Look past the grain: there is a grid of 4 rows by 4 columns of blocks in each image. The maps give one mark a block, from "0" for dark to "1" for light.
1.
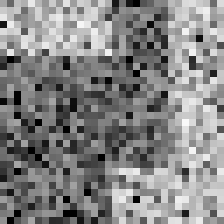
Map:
1101
0001
0001
0011
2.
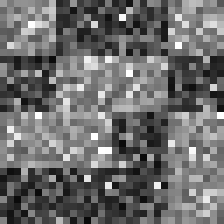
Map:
1001
0110
1101
0001
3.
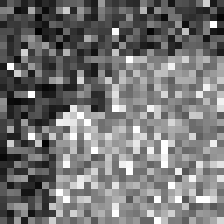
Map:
0000
0011
0111
0111
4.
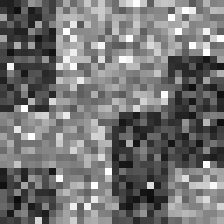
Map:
0111
0110
1100
0101
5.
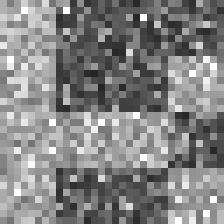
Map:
1000
1001
1110
1001
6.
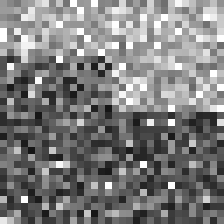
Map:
1111
0011
0000
0000
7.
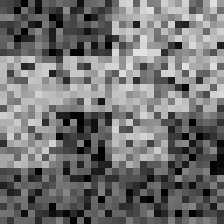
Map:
0011
1111
1010
0000
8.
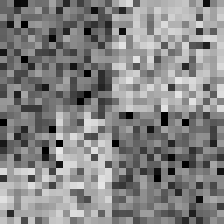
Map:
0011
0011
0100
1100
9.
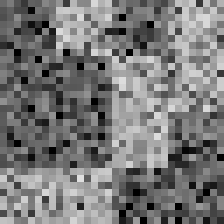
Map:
0101
0011
0010
1100
